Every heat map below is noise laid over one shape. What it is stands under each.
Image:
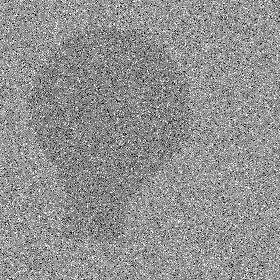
light bulb
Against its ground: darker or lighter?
darker
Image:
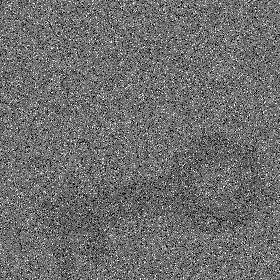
key
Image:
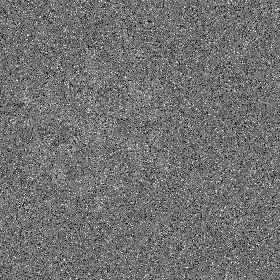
snowflake
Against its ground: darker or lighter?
lighter
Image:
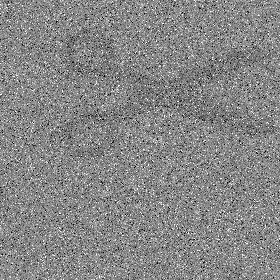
pair of scissors
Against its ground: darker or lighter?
darker
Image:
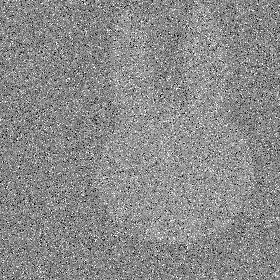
rabbit's head
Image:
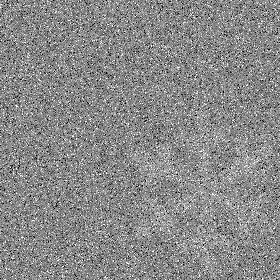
snowflake
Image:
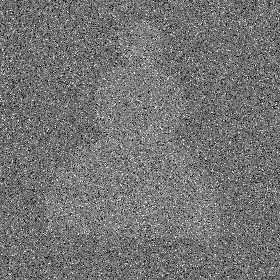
chess pawn
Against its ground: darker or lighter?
lighter
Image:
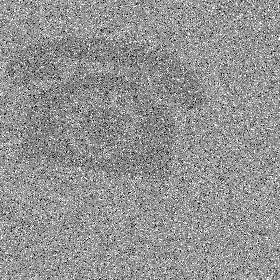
telephone
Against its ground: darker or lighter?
darker
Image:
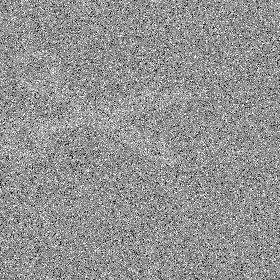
pair of scissors
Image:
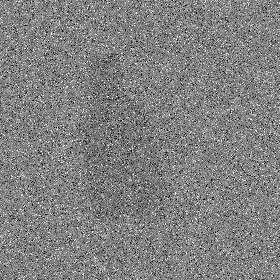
bottle
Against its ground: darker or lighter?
darker
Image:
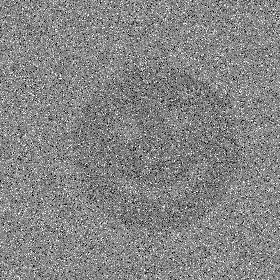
smiling face
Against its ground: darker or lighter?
darker
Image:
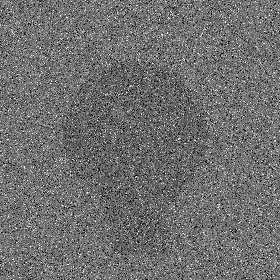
light bulb
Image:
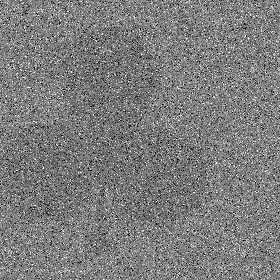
club
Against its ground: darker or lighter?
darker
